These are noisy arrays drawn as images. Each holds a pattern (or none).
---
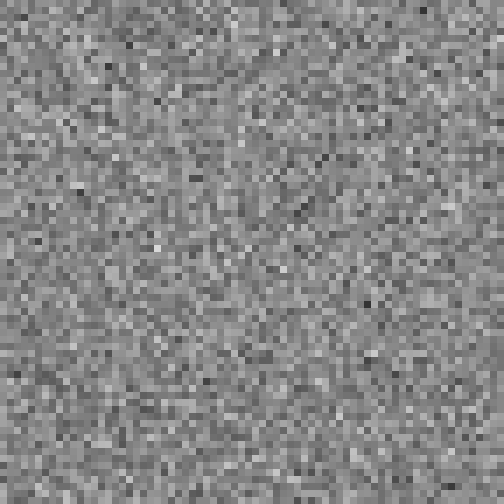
only noise
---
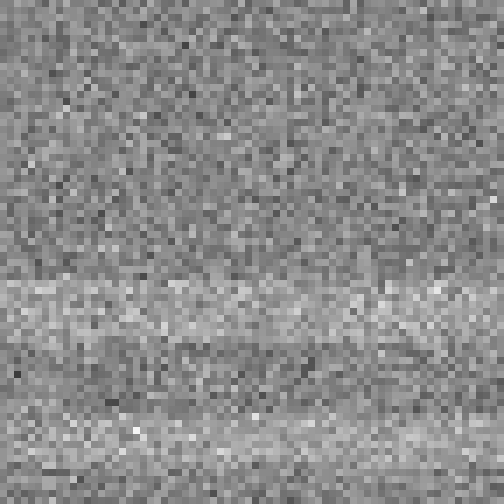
bands of rows
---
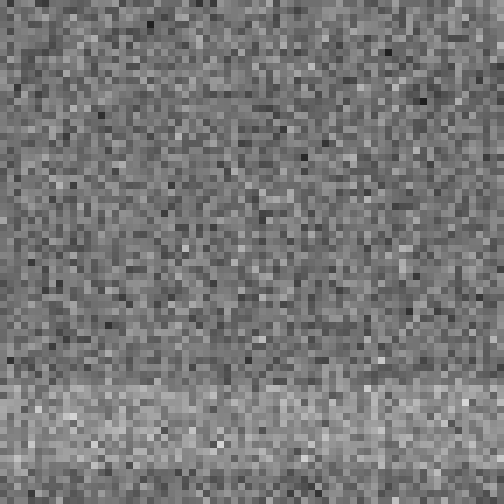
one band of rows
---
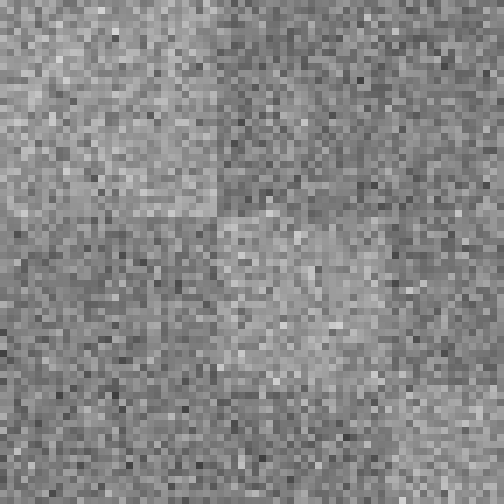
blocks along the diagonal
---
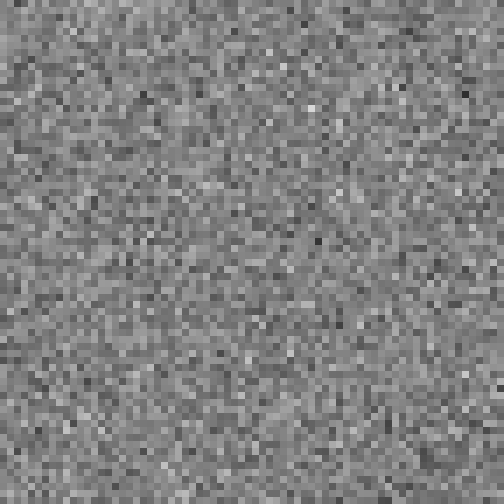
only noise
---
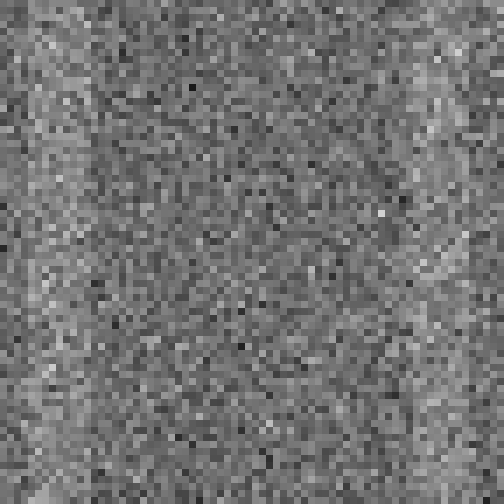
bands of columns
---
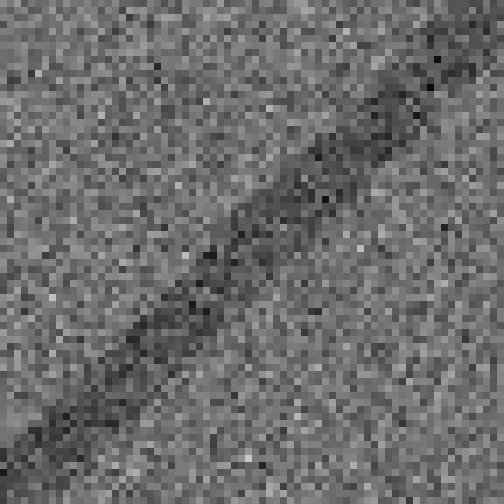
a diagonal band
